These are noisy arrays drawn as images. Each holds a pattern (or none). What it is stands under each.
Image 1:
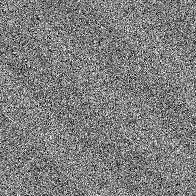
diagonal stripes
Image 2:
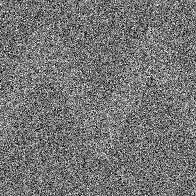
a wavy band
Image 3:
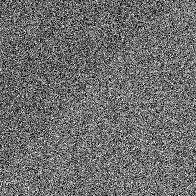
a sharp edge
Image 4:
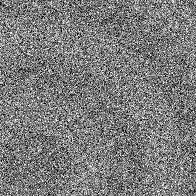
rings round one point
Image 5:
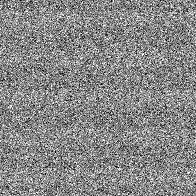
horizontal stripes
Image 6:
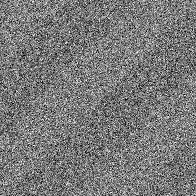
diagonal stripes
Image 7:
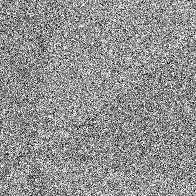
spokes from one point
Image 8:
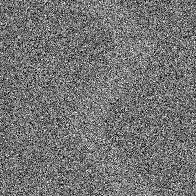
a wavy band
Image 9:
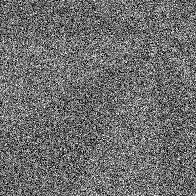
spokes from one point
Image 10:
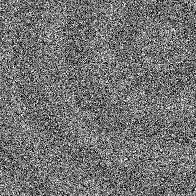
rings round one point
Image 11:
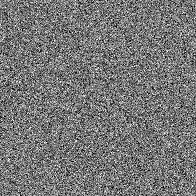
only noise
